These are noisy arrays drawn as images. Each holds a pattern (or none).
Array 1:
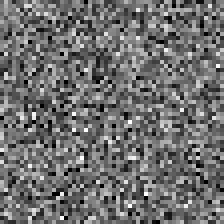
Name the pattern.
only noise
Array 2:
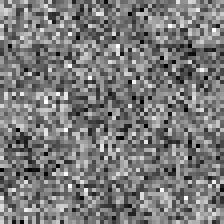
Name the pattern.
a checkerboard
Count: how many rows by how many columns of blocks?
5 by 3
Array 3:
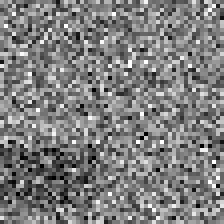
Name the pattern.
one block
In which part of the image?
bottom left
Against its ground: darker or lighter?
darker
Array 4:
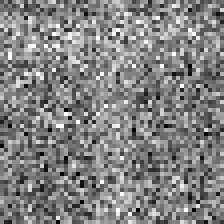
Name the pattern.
bands of rows crossing bands of columns
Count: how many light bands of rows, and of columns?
1 and 1
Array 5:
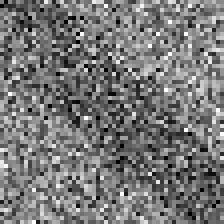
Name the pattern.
a diagonal band
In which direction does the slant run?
top left to bottom right
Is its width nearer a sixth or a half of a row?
a half
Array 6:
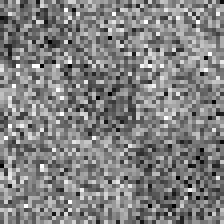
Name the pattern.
blocks along the diagonal
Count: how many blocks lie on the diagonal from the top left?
3
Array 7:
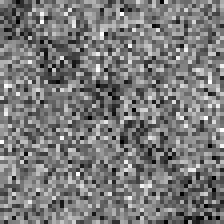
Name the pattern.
blocks along the diagonal
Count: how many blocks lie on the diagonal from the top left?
6
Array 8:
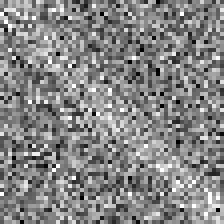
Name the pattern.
a diagonal band
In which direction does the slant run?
top left to bottom right
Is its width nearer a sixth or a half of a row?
a sixth
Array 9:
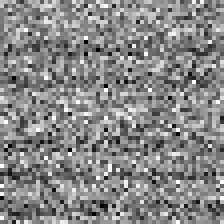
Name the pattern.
bands of rows
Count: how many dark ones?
5
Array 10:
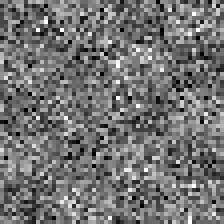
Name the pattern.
a checkerboard
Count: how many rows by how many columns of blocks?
5 by 4
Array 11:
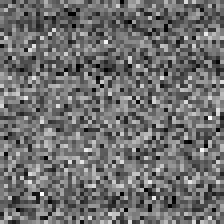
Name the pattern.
bands of rows
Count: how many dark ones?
3
